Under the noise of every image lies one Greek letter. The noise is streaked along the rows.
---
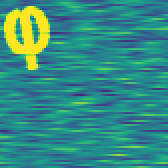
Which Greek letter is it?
phi
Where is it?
top left
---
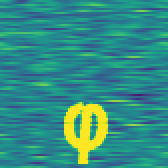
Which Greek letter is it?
phi
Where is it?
bottom middle
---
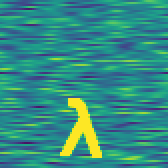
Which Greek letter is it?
lambda
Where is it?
bottom middle
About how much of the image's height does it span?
a third
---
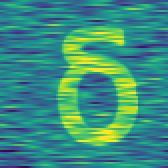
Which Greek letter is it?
delta
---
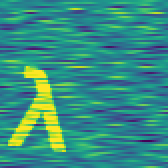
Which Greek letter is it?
lambda
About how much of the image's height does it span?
half
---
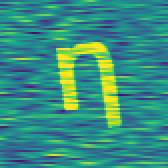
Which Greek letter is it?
eta
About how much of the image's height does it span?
half
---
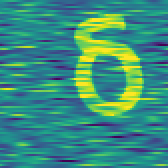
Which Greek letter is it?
delta
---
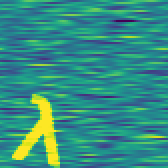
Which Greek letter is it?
lambda
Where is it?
bottom left
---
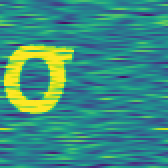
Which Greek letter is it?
sigma
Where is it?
middle left
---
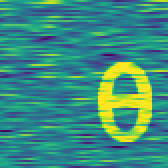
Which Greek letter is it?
theta
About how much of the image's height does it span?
half
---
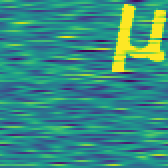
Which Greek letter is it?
mu
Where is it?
top right
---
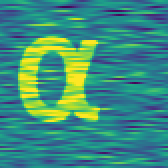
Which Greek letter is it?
alpha
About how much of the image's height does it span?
half
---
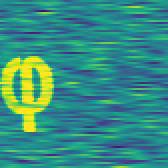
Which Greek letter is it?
phi
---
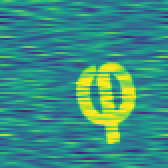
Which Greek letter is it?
phi
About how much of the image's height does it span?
half
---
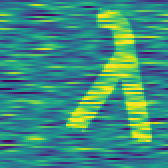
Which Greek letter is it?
lambda
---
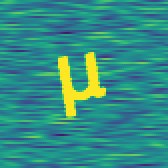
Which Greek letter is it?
mu
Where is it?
centre
